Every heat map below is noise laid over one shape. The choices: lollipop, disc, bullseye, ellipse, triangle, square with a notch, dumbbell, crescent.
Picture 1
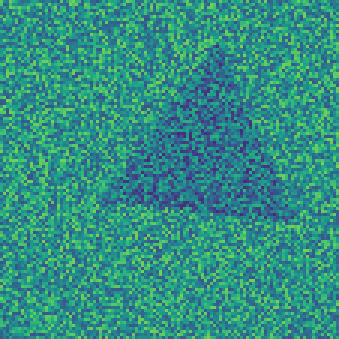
dark triangle
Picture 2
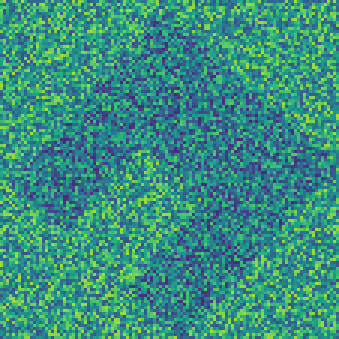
dark square with a notch
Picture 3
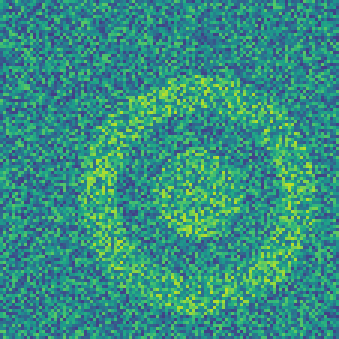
light bullseye
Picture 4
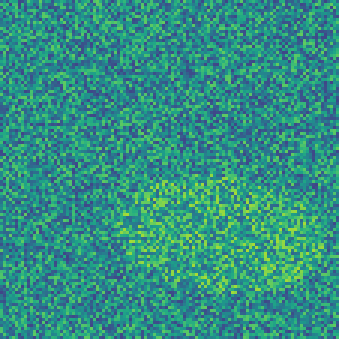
light ellipse
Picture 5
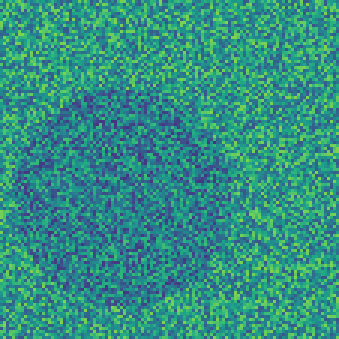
dark disc
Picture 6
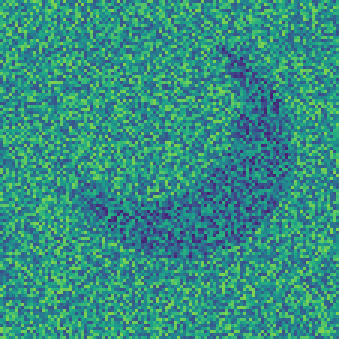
dark crescent
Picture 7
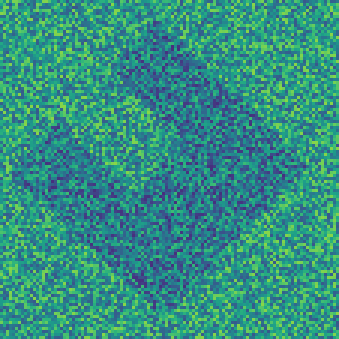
dark square with a notch
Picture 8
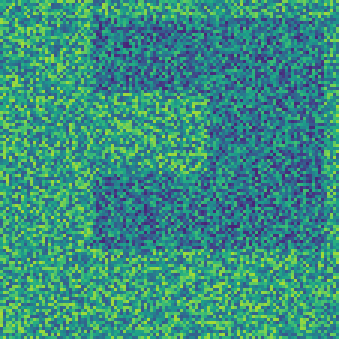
dark square with a notch
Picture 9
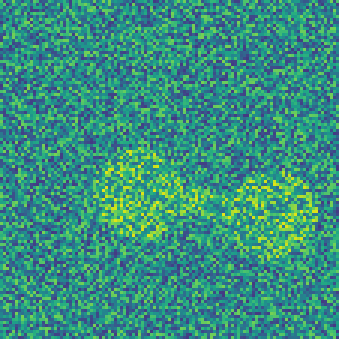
light dumbbell
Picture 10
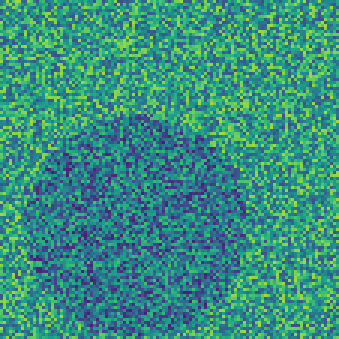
dark disc
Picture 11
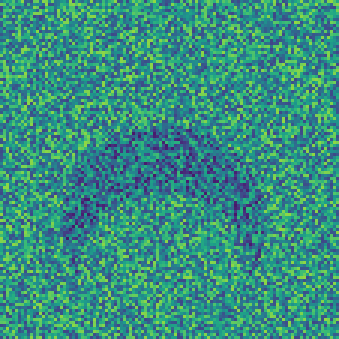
dark crescent
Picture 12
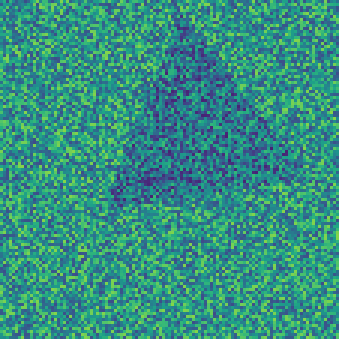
dark triangle
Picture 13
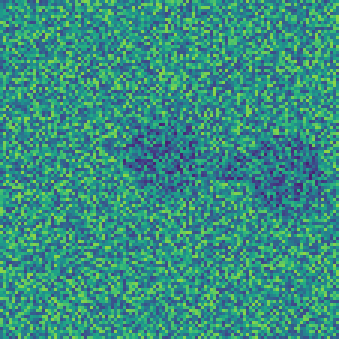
dark dumbbell
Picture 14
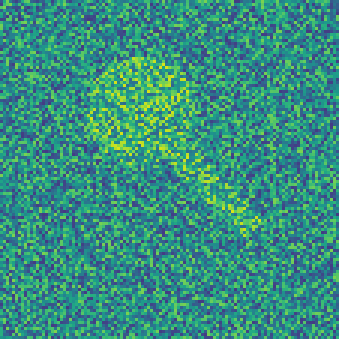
light lollipop
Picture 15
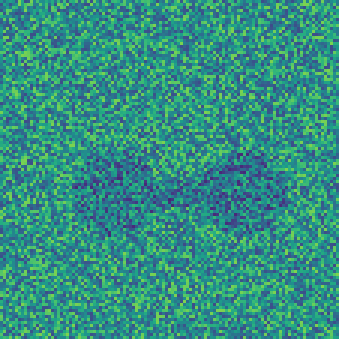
dark dumbbell
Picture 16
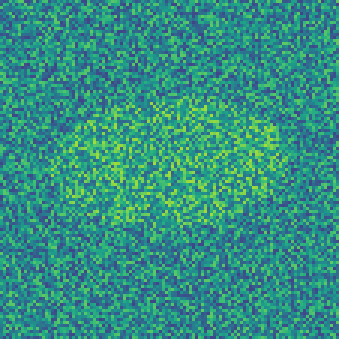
light ellipse
